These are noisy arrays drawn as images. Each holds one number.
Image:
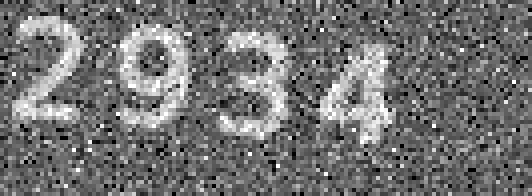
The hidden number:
2934
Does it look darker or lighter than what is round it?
lighter
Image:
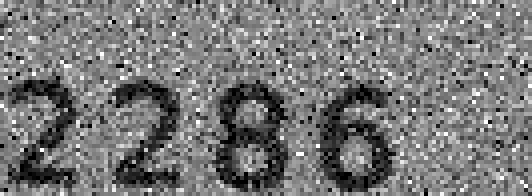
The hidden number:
2286
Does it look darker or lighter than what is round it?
darker
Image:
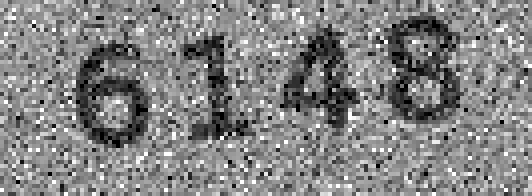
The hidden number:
6148
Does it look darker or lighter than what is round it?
darker
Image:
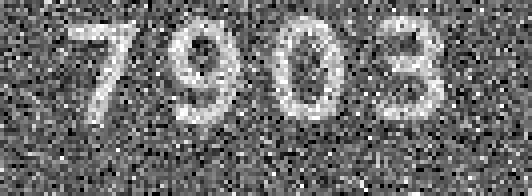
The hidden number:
7903
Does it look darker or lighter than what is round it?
lighter
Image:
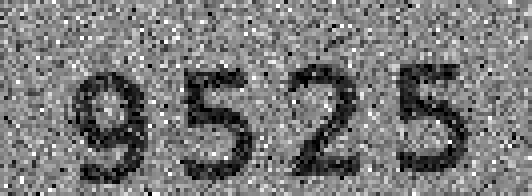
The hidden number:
9525
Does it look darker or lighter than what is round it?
darker
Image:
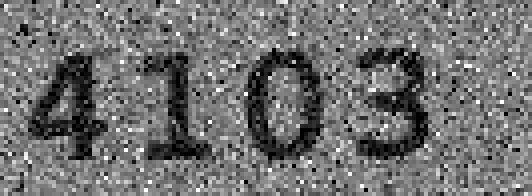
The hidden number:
4103
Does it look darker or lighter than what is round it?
darker
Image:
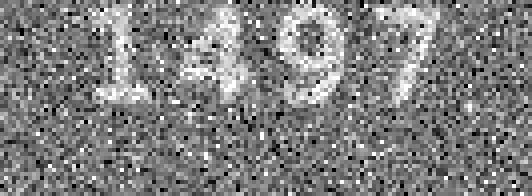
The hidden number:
1497
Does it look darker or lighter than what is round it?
lighter
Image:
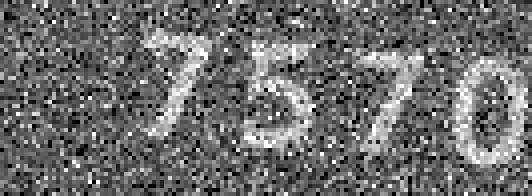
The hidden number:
7570
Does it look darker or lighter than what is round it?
lighter
